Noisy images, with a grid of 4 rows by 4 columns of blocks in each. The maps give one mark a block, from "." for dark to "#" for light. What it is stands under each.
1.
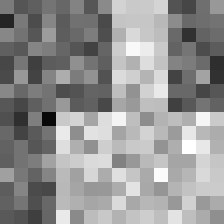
..#.
..#.
.###
.###
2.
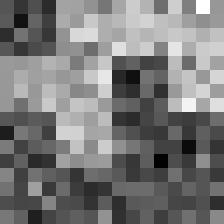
.###
##.#
.#..
....
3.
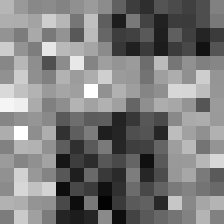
##..
####
#..#
#..#
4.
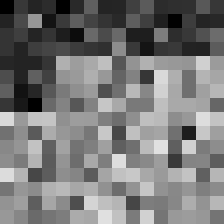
....
.###
####
####
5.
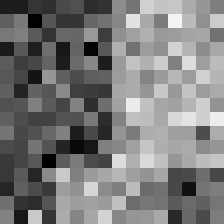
..##
..##
..##
.##.
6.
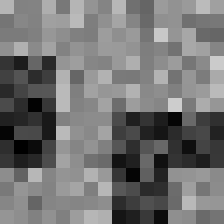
####
.###
.#..
##.#
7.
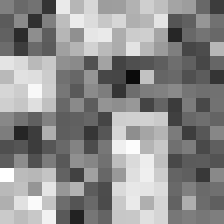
.##.
#...
..#.
#.#.
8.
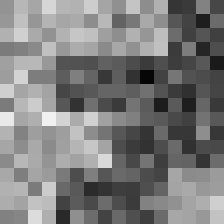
###.
#...
##..
#..#
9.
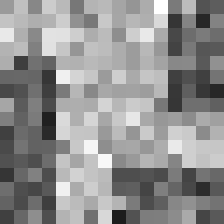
###.
.##.
.###
.#..
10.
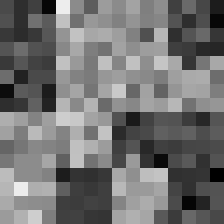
.##.
.###
##..
#.#.
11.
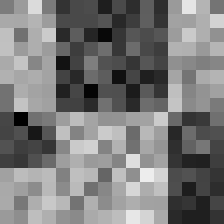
#..#
#..#
.##.
###.
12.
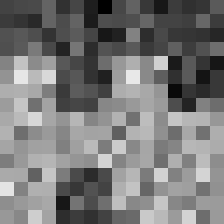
....
#.#.
####
#.##
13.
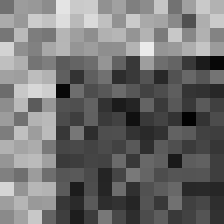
####
#...
#...
#...
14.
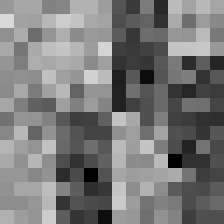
##.#
##..
#.#.
#.#.
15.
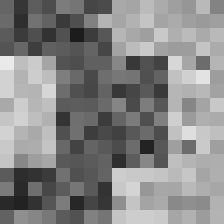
..##
#..#
#..#
..##
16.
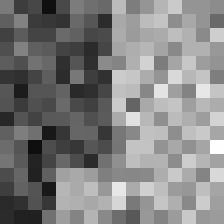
..##
..##
..##
.###
